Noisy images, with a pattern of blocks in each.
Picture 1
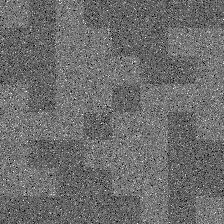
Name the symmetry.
the same after a half turn
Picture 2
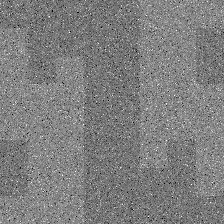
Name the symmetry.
the same after a half turn
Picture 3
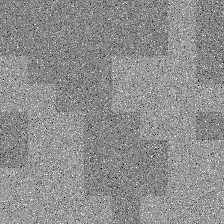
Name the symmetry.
no symmetry
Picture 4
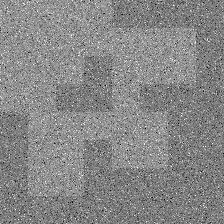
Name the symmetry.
mirrored about the diagonal from the top left
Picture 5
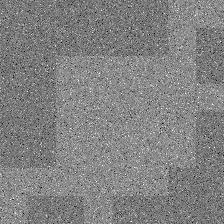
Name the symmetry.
mirrored about the diagonal from the top left
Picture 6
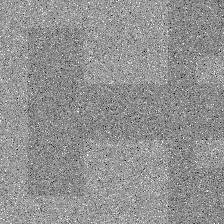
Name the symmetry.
top and bottom mirror each other
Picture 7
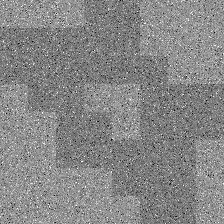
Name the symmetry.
mirrored about the diagonal from the bottom left
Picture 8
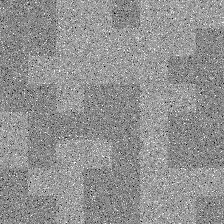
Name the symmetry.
no symmetry
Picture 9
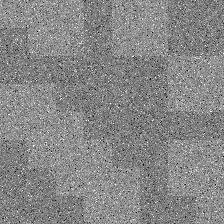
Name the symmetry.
mirrored about the diagonal from the bottom left
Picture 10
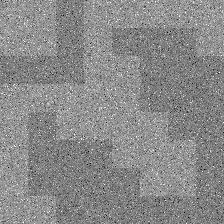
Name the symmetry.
mirrored about the diagonal from the top left
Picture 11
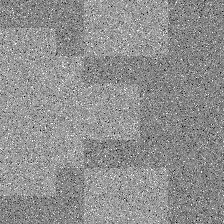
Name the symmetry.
top and bottom mirror each other
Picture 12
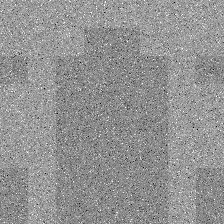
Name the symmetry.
left and right mirror each other
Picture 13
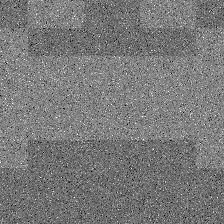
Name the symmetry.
left and right mirror each other
